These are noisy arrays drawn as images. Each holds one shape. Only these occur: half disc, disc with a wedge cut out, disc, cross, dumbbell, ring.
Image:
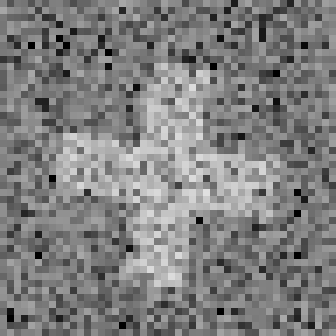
cross
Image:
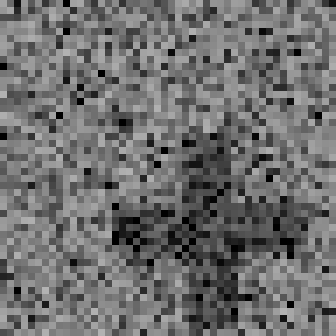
cross
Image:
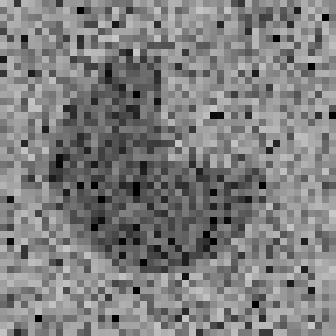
disc with a wedge cut out
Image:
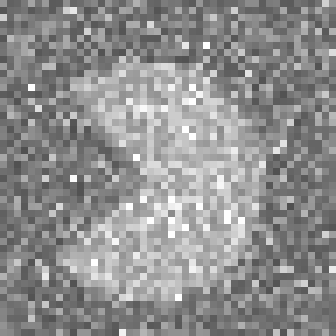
disc with a wedge cut out
